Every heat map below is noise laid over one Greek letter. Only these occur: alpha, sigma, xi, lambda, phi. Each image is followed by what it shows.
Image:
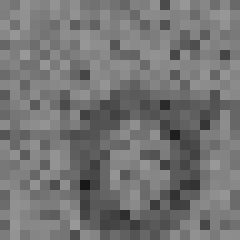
sigma
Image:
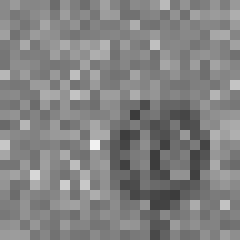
phi
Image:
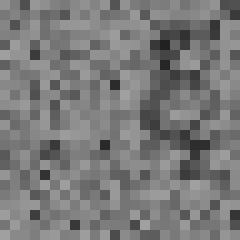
xi
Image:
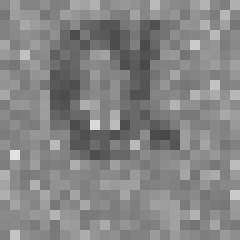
alpha
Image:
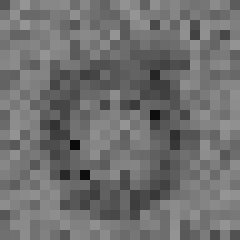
sigma
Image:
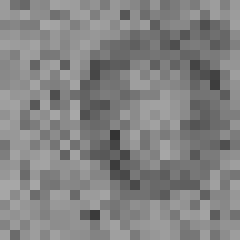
sigma
